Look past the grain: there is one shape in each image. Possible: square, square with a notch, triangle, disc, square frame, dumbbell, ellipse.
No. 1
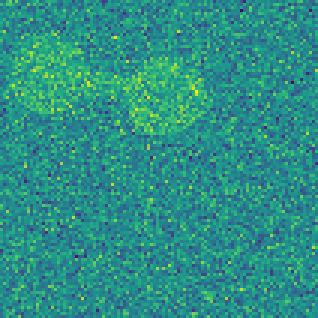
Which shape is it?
dumbbell
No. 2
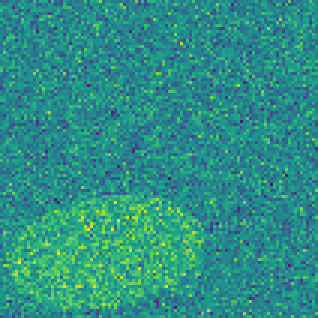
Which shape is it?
ellipse
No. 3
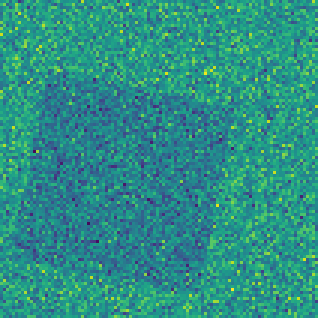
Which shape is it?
square
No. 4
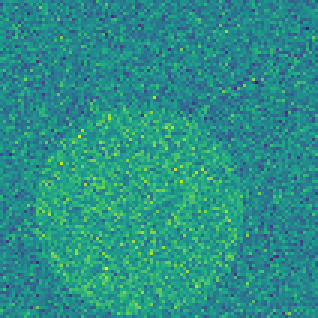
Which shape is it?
disc
